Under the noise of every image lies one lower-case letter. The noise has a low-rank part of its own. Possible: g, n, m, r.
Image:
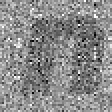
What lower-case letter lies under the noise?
n
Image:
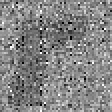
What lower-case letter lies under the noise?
r
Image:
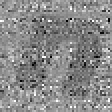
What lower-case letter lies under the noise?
n
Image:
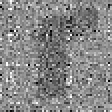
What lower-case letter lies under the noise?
r
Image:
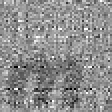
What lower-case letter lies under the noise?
m
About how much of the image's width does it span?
two thirds
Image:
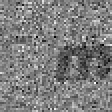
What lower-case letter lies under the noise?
m
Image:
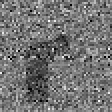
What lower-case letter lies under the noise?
r
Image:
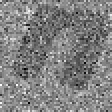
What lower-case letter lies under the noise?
n
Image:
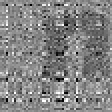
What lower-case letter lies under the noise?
n
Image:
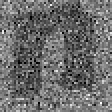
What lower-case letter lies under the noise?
n
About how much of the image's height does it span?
nearly all
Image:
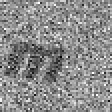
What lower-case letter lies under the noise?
m
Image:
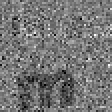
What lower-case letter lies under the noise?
m
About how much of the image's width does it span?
half
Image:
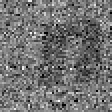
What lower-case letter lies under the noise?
n
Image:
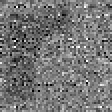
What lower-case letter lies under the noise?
r
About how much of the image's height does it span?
nearly all
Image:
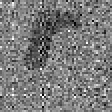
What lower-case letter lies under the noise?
r
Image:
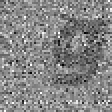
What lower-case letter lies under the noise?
g
